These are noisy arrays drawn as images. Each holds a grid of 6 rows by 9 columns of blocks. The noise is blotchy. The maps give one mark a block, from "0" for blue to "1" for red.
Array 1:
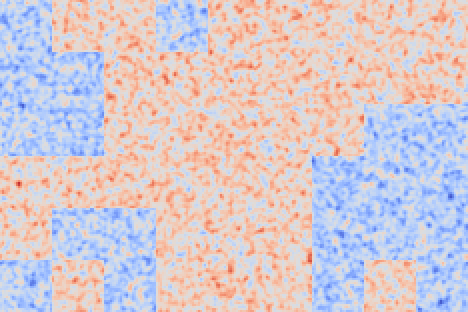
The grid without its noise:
0 1 1 0 1 1 1 1 1
0 0 1 1 1 1 1 1 1
0 0 1 1 1 1 1 0 0
1 1 1 1 1 1 0 0 0
1 0 0 1 1 1 0 0 0
0 1 0 1 1 1 0 1 0
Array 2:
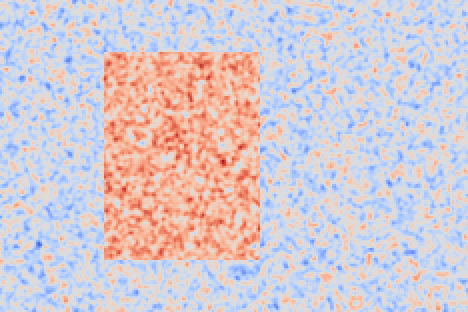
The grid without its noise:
0 0 0 0 0 0 0 0 0
0 0 1 1 1 0 0 0 0
0 0 1 1 1 0 0 0 0
0 0 1 1 1 0 0 0 0
0 0 1 1 1 0 0 0 0
0 0 0 0 0 0 0 0 0
